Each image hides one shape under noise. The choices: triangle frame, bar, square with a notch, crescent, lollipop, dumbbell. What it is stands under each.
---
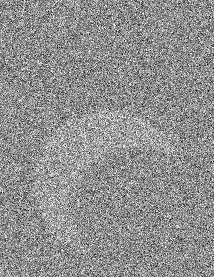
light crescent
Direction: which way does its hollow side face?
down and right
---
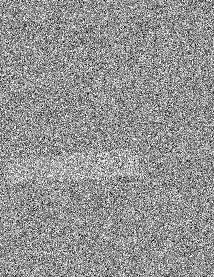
light bar
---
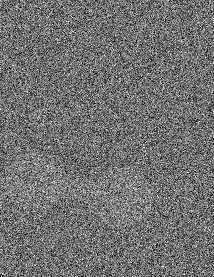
light dumbbell
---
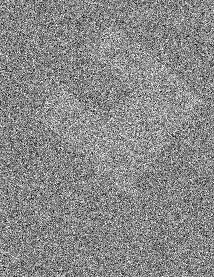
light square with a notch
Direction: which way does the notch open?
up and left
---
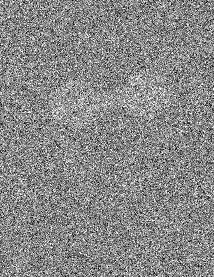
light dumbbell
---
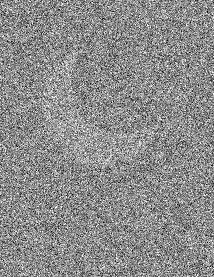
light crescent
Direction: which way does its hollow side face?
up and right
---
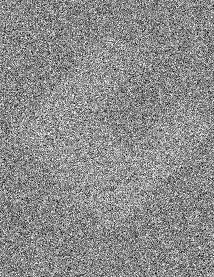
light square with a notch
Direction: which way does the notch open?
up and right
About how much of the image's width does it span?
nearly all
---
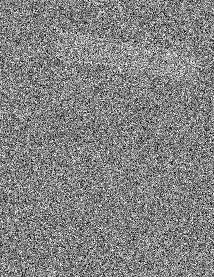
light bar
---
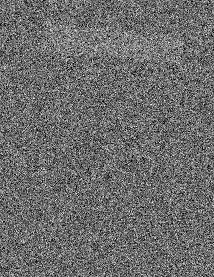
light bar
